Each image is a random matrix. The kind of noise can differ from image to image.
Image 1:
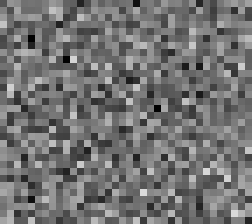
independent entries
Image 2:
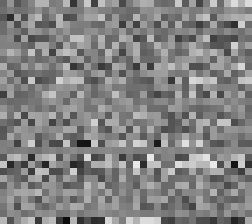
rows of uneven size
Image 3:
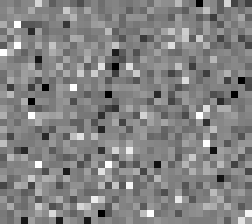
heavy tails
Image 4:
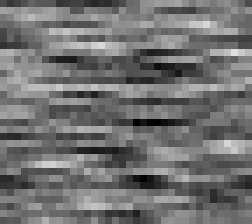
streaked along the rows
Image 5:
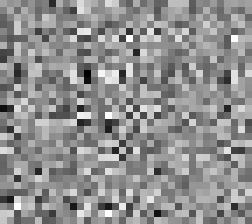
low rank plus noise
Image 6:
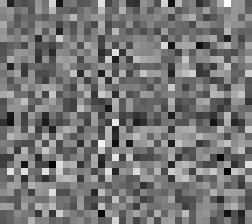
low rank plus noise
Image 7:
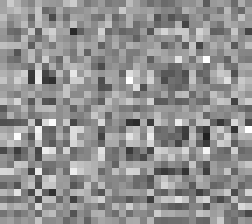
low rank plus noise
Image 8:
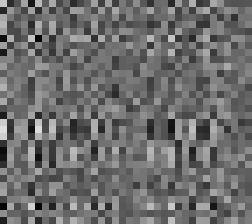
low rank plus noise
